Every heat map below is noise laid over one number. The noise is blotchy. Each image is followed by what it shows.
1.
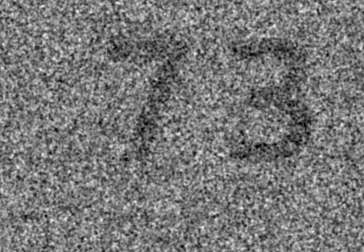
73
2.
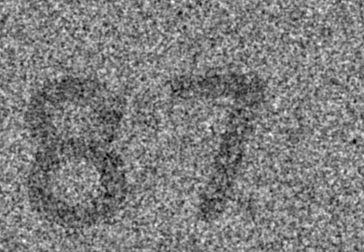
87
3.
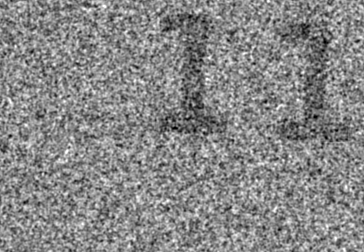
11
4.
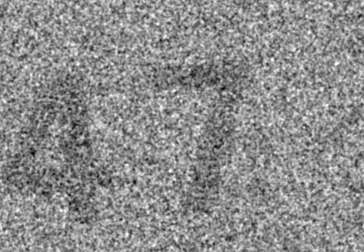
47
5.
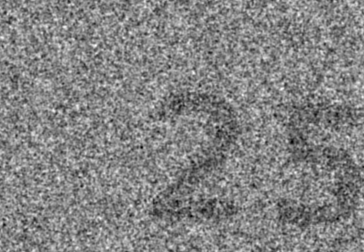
25
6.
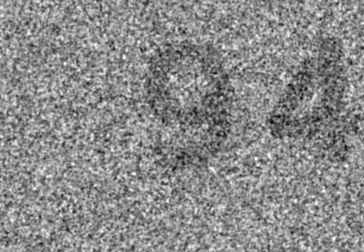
94
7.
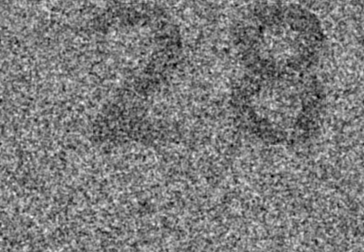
28
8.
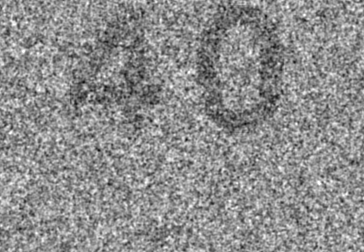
40
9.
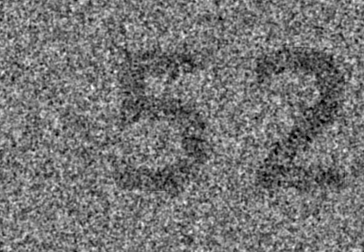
52
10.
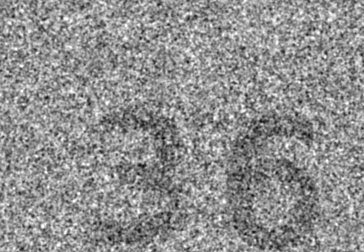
36
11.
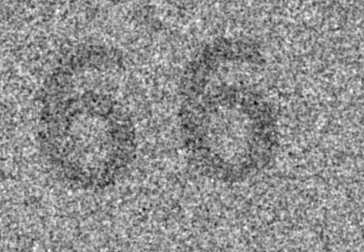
66
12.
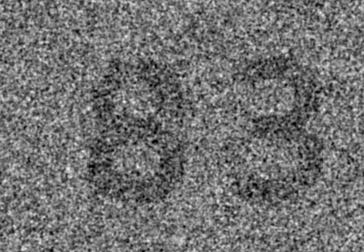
83
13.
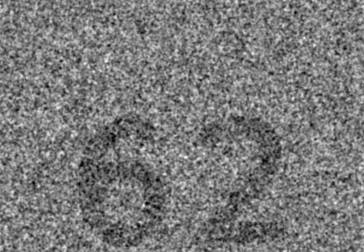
62
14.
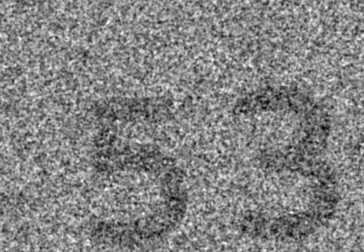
53
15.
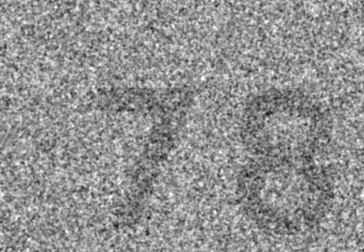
78
